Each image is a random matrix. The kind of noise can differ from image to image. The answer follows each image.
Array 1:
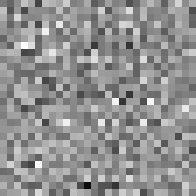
low rank plus noise
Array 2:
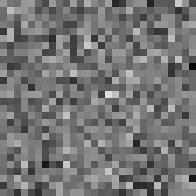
independent entries
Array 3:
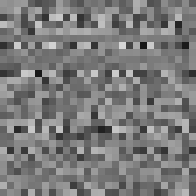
rows of uneven size
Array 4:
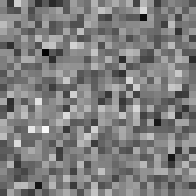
independent entries
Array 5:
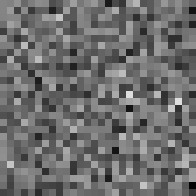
independent entries
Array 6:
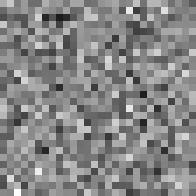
independent entries
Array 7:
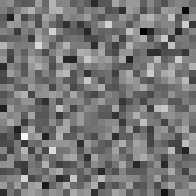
independent entries
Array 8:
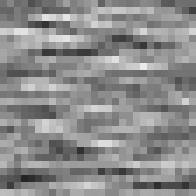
streaked along the rows
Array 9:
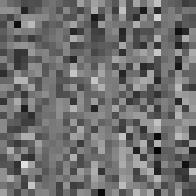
columns of uneven size
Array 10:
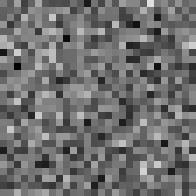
independent entries
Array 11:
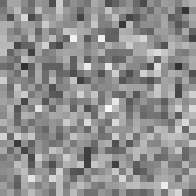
independent entries
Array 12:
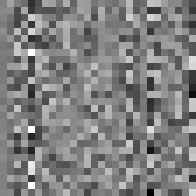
columns of uneven size
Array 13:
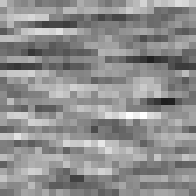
streaked along the rows
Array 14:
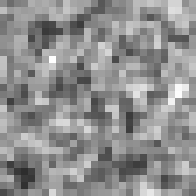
blotchy
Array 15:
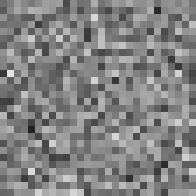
independent entries
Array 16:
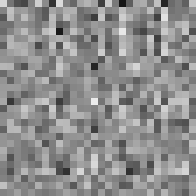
low rank plus noise
